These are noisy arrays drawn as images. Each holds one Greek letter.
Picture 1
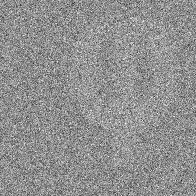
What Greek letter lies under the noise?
phi
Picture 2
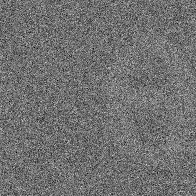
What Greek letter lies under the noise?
theta
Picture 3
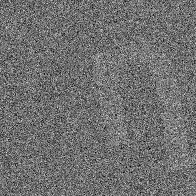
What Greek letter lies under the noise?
eta
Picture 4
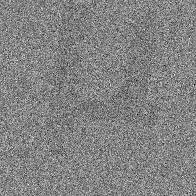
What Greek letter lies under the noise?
mu
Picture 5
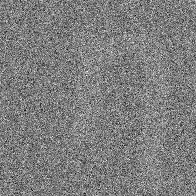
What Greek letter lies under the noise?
eta
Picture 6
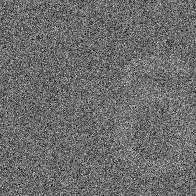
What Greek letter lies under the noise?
delta
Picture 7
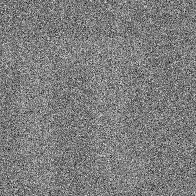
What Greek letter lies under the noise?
pi
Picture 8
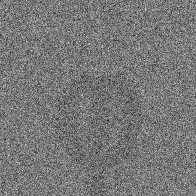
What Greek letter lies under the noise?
phi
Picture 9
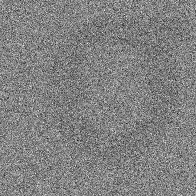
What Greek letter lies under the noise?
sigma
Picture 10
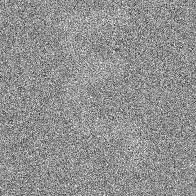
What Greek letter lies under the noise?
xi
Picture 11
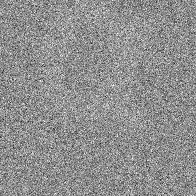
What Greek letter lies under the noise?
alpha
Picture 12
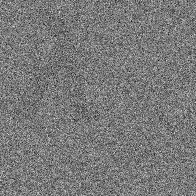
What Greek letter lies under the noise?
lambda
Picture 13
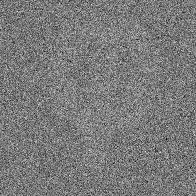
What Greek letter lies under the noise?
phi
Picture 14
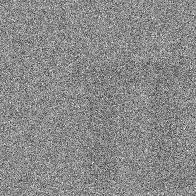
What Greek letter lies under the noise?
pi
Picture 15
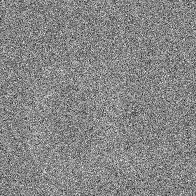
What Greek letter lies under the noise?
alpha
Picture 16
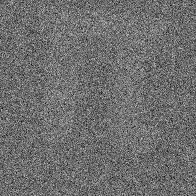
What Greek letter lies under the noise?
pi
